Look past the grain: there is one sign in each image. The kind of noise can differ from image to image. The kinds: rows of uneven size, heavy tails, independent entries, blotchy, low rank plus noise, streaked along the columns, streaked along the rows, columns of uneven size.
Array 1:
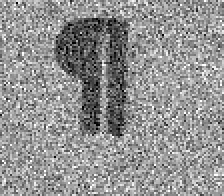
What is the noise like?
low rank plus noise
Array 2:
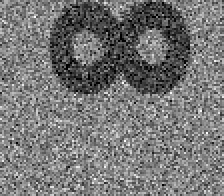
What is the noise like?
low rank plus noise
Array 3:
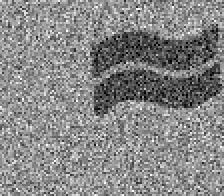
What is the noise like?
low rank plus noise
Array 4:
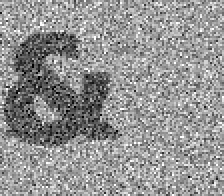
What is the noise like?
independent entries
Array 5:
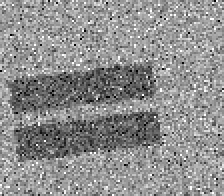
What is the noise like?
heavy tails
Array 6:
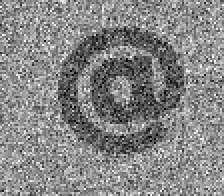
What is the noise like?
independent entries
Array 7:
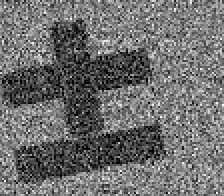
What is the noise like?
low rank plus noise
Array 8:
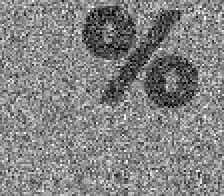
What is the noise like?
low rank plus noise
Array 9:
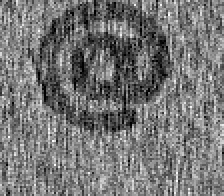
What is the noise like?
streaked along the columns
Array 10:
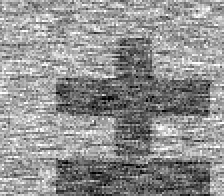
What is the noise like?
streaked along the rows
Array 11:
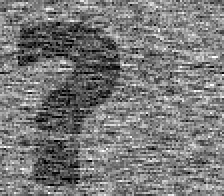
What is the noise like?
streaked along the rows
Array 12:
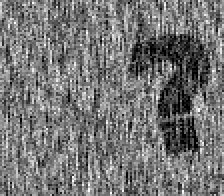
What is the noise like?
streaked along the columns
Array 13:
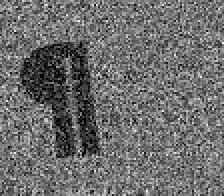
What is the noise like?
low rank plus noise
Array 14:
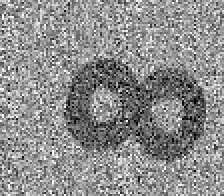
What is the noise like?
columns of uneven size
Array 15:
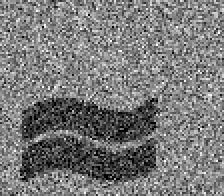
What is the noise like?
independent entries
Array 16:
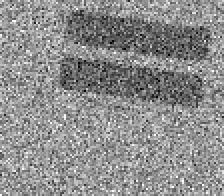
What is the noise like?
independent entries
